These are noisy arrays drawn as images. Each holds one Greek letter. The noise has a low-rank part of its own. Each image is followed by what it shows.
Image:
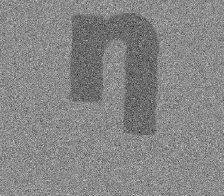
eta
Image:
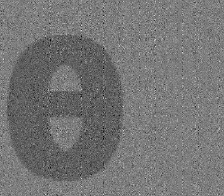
theta
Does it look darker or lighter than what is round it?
darker
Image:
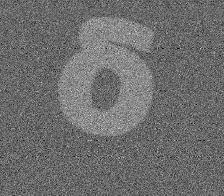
delta
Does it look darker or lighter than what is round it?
lighter
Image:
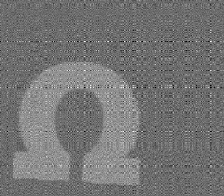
omega
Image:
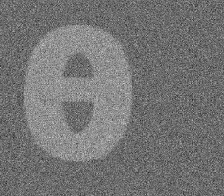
theta
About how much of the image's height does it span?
two thirds
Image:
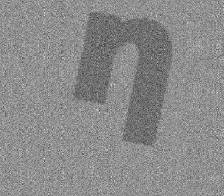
eta
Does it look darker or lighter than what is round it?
darker
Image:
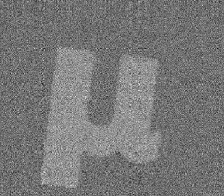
mu
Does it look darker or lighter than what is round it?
lighter
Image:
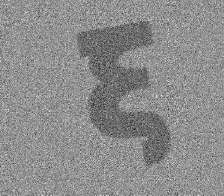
xi
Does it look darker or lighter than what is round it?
darker
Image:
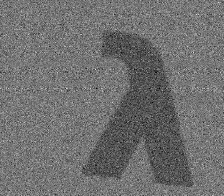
lambda
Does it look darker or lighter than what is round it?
darker
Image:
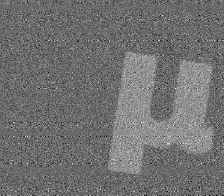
mu
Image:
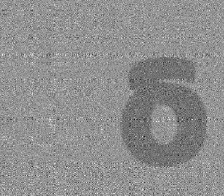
delta
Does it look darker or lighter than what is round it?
darker
